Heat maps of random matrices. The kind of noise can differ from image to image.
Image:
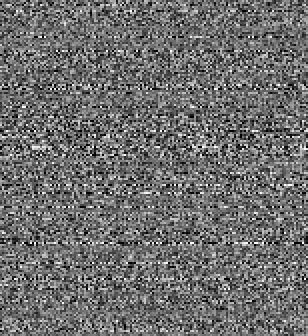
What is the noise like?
rows of uneven size
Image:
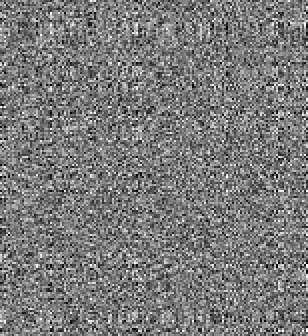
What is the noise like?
low rank plus noise
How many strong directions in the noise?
two
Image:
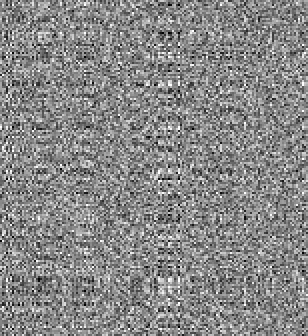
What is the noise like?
low rank plus noise
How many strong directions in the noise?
one
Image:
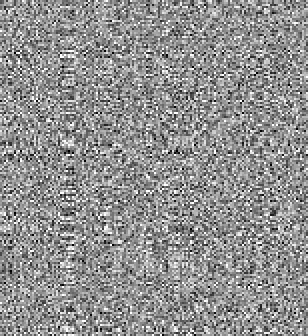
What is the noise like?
low rank plus noise
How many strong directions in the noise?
one
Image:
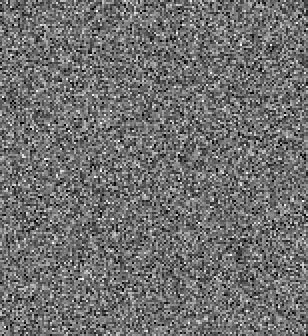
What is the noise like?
independent entries
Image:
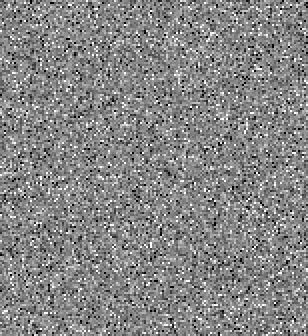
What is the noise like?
heavy tails
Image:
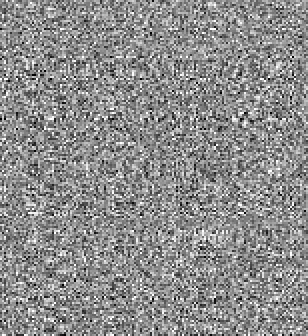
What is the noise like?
low rank plus noise
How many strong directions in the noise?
three or four
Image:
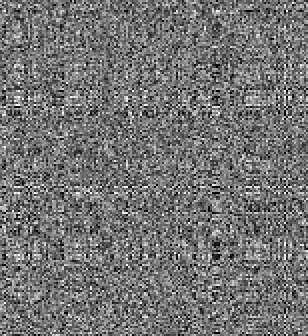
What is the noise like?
low rank plus noise
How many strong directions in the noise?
one
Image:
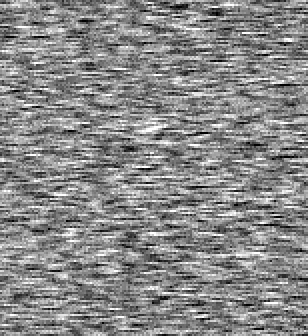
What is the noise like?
streaked along the rows
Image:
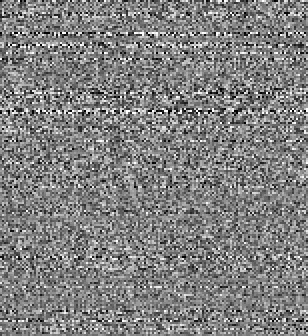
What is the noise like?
rows of uneven size
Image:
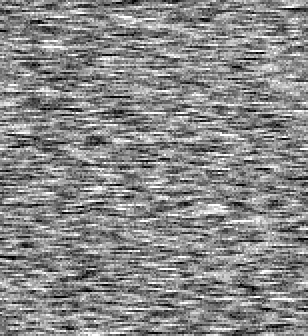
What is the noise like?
streaked along the rows
